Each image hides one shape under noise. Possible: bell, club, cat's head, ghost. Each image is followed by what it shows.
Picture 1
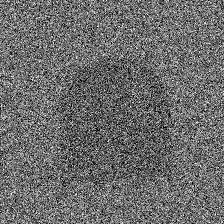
dark ghost
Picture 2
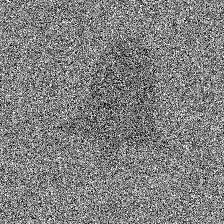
dark bell
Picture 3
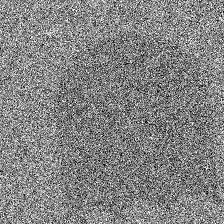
dark ghost
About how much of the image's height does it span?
nearly all
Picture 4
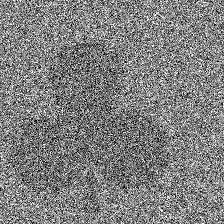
dark club
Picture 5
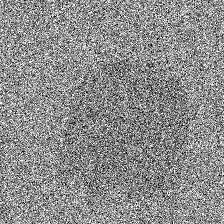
dark ghost
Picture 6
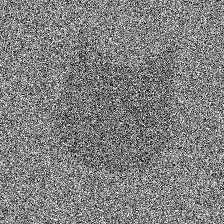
dark cat's head
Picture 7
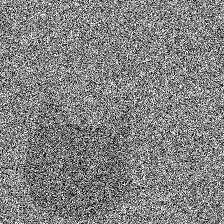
dark cat's head
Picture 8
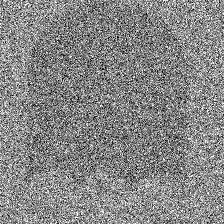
dark ghost
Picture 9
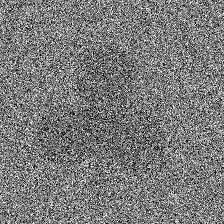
dark club
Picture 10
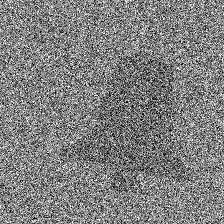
dark bell
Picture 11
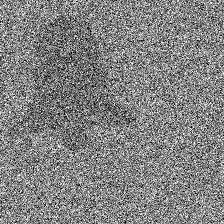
dark bell
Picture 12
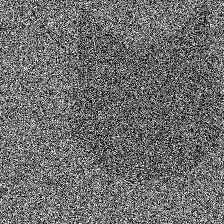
dark cat's head
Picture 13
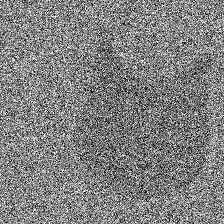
dark cat's head
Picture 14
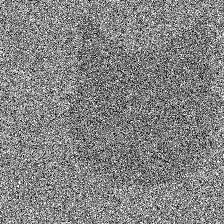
dark cat's head
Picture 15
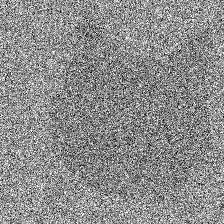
dark cat's head
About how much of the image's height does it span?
nearly all
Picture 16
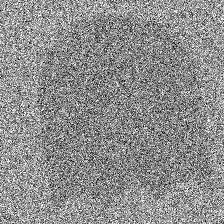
dark ghost
